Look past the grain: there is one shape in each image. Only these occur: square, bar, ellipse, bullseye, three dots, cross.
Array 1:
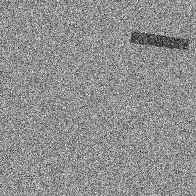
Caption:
dark bar, top right
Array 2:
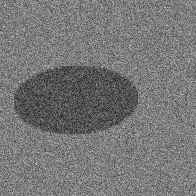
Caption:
dark ellipse
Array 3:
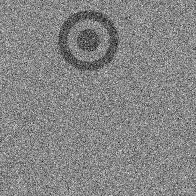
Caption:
dark bullseye, top middle
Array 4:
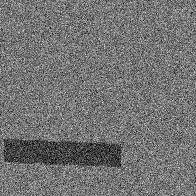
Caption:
dark bar
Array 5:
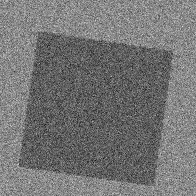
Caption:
dark square
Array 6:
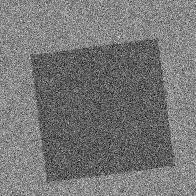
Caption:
dark square
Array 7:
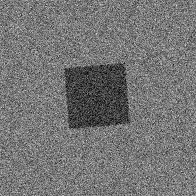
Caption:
dark square, centre
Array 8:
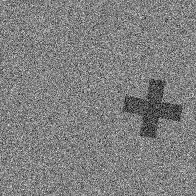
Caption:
dark cross, middle right
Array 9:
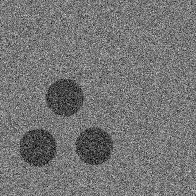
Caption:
dark three dots
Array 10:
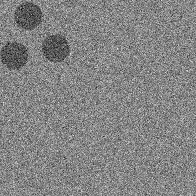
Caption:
dark three dots, top left
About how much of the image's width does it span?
a third
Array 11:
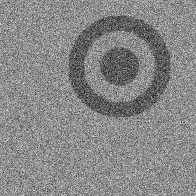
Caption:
dark bullseye
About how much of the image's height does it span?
half
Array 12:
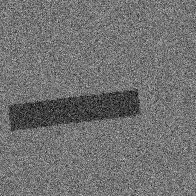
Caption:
dark bar
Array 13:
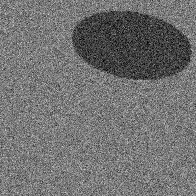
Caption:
dark ellipse
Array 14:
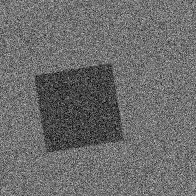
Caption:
dark square
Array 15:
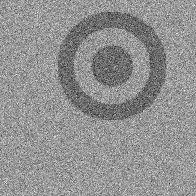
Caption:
dark bullseye
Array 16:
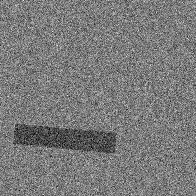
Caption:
dark bar
